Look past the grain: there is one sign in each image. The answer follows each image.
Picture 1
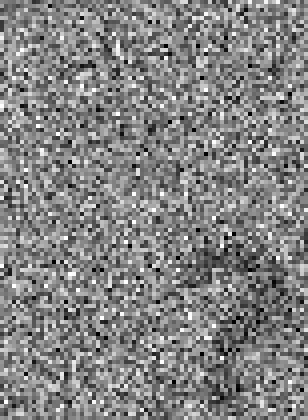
question mark
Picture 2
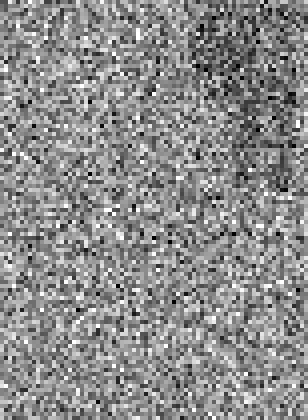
pilcrow
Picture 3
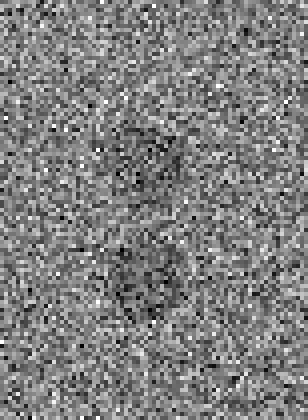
colon
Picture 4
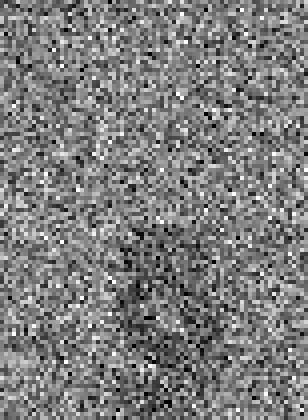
section sign
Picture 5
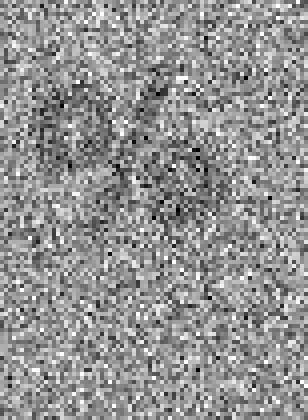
percent sign
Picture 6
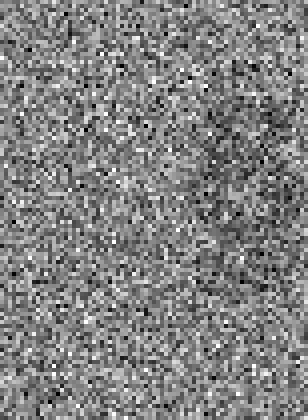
section sign
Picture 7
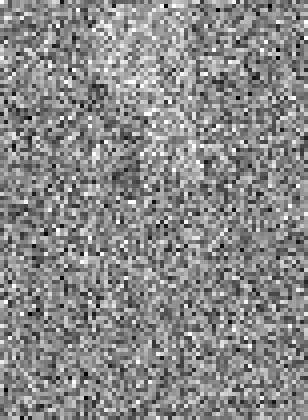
pilcrow
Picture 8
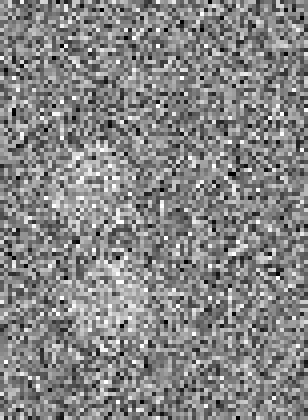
colon
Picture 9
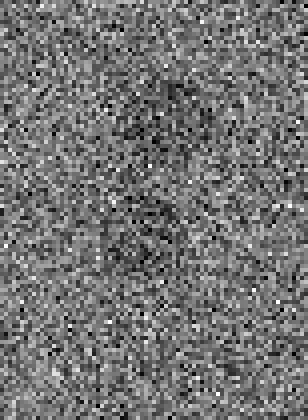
colon
